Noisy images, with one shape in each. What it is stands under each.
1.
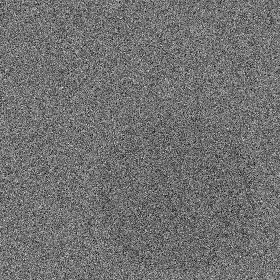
disc
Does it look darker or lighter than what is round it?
darker
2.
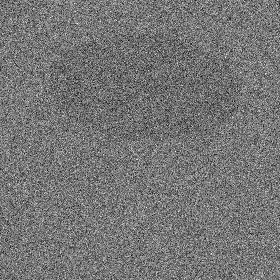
ellipse
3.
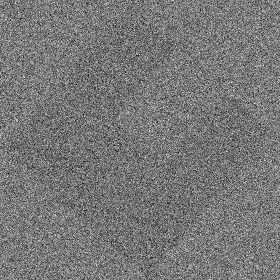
square with a notch
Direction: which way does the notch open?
up and right
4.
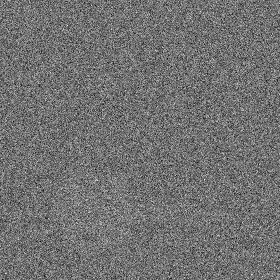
lollipop
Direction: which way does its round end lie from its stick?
left
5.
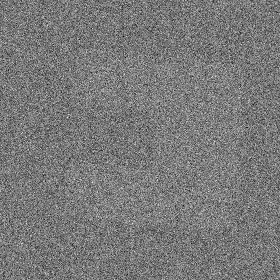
square with a notch
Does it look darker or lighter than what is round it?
lighter
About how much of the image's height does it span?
two thirds
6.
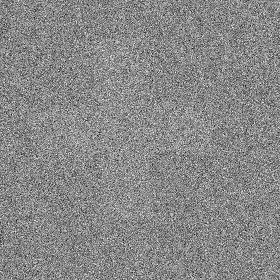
cross
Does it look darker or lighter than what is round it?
lighter
